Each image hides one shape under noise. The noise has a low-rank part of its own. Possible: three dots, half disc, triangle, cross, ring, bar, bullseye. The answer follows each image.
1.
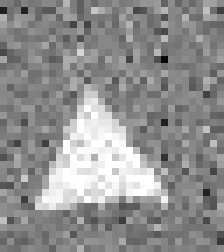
triangle
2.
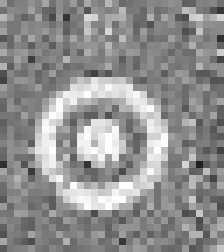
bullseye
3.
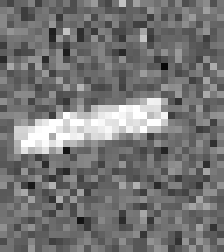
bar
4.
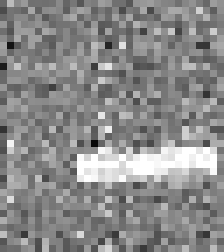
bar
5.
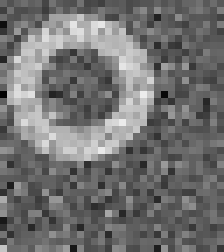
ring
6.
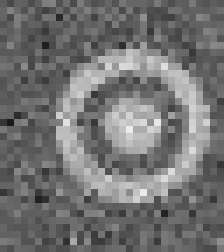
bullseye
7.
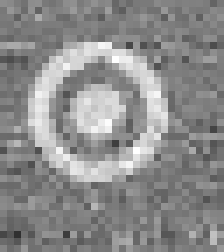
bullseye
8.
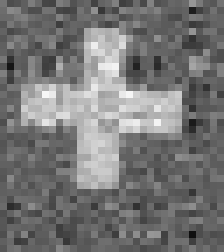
cross
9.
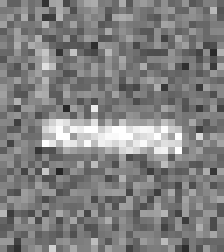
bar
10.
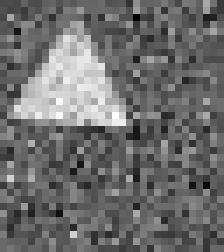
triangle
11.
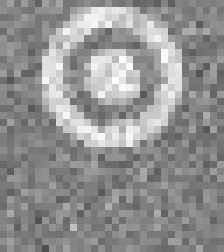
bullseye
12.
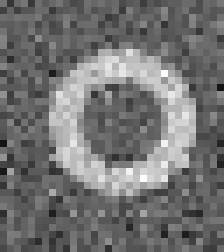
ring
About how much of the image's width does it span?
two thirds
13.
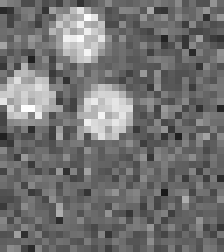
three dots
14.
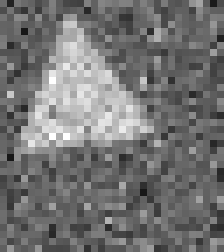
triangle
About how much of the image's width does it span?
two thirds
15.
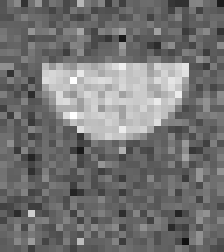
half disc
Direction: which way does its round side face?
down
